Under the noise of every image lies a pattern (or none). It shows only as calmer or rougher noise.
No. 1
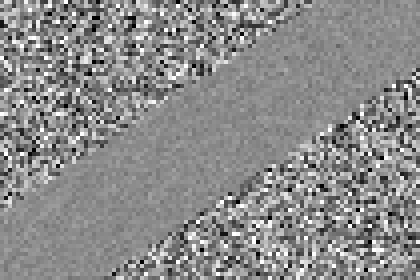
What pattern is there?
a diagonal band
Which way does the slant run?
bottom left to top right
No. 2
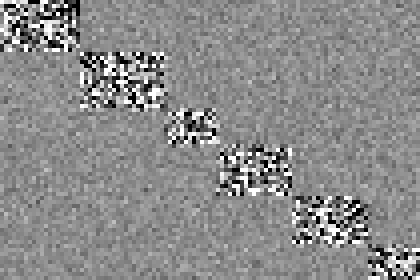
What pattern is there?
blocks along the diagonal
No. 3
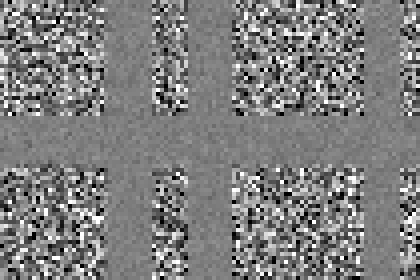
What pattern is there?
bands of rows crossing bands of columns
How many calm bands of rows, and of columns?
1 and 3
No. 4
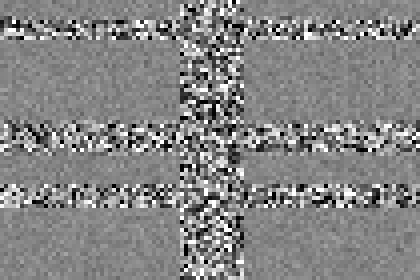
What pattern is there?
bands of rows crossing bands of columns
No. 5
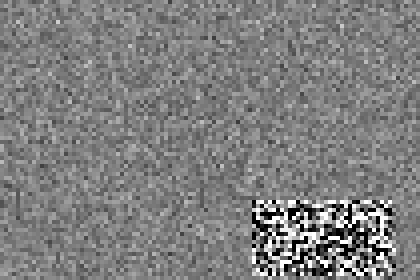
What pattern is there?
one block
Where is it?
bottom right
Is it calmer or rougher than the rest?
rougher
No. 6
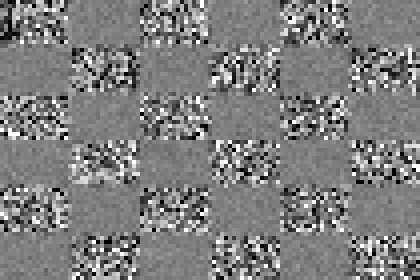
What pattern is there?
a checkerboard
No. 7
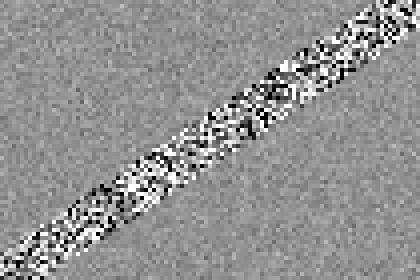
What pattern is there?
a diagonal band
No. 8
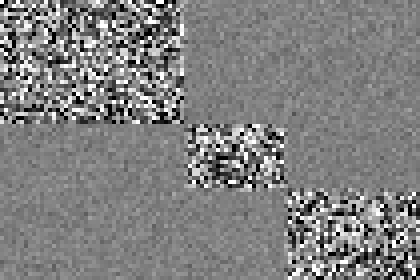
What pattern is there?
blocks along the diagonal
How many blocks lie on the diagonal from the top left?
3
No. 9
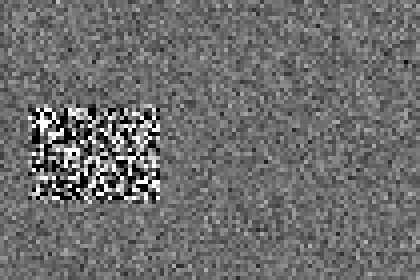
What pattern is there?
one block
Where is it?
middle left
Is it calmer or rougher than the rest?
rougher
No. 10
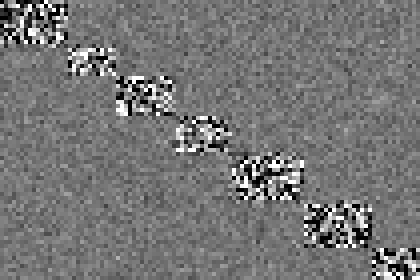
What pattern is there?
blocks along the diagonal
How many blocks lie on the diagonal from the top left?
7
